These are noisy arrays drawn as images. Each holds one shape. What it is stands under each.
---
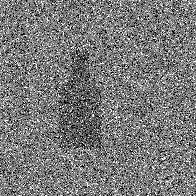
bottle
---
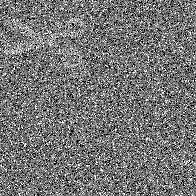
pair of scissors
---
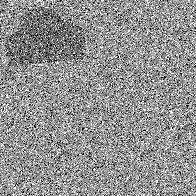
cloud
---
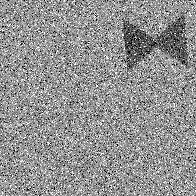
bow tie
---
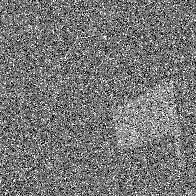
flag
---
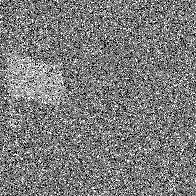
flag
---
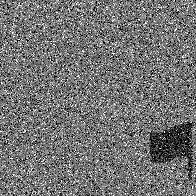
flag
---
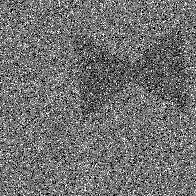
bow tie
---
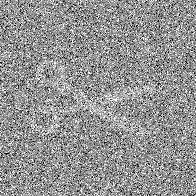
pair of scissors
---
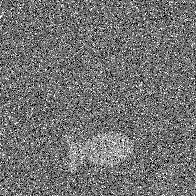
fish
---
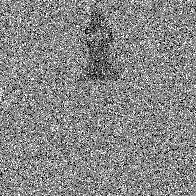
chess bishop
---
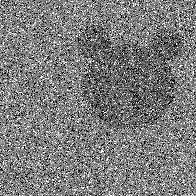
bear's head
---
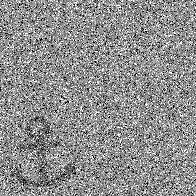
anchor
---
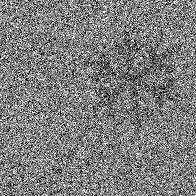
snowflake
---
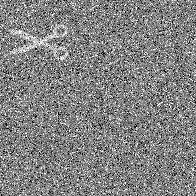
pair of scissors
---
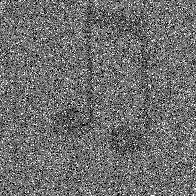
pair of musical notes
